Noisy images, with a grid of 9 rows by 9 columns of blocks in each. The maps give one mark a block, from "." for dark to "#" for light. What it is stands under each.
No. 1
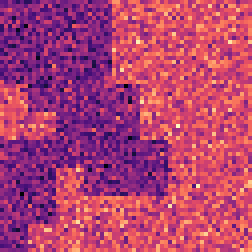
. . . . # # # # #
. . . . # # # # #
. . . . # # # # #
# . . . . # # # #
# # . . . # # # #
. . . . . . # # #
. . # . . . # # #
. . # # # # # # #
. # # # # # # # #
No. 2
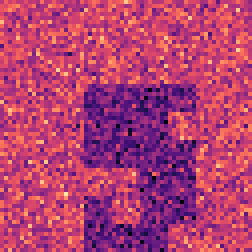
# # # # # # # # #
# # # # # # # # #
# # # # # # # # #
# # # . . . . # #
# # # . . . # # #
# # # . . . . # #
# # # # # . . # #
# # # . # . . # #
# # # . . . # # #
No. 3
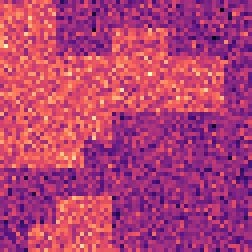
# # . . . . . . .
# # . . # # . . .
# # # # # # # # .
# # # # # # # # .
# # # # . . . . .
# # # . . . . . .
. . . . . . . . .
. . # # . . . . .
. # # # . . . . .
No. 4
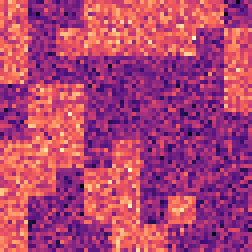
# . . # # # # # .
# . # # # # # . #
# . . . . . . . #
. # # . . . . . #
. # # . . . . . .
# # # . # . . . .
# # . # # . . . .
# . . # # . # . .
# . . . # # . . .
